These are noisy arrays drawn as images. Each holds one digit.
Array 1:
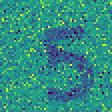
5
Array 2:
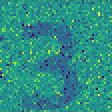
3
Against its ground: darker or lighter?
darker
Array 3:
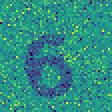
6
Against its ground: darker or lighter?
darker
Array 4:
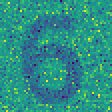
6
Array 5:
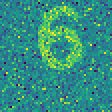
6
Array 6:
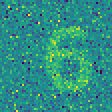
6
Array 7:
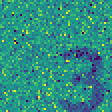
3
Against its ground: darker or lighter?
darker
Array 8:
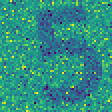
5
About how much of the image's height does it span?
nearly all
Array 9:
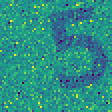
5
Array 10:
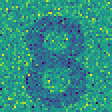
8
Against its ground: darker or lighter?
darker
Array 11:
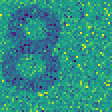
8
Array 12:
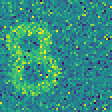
8
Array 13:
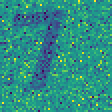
7
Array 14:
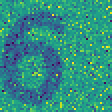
6
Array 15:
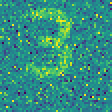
3
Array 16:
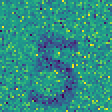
5
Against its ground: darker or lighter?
darker
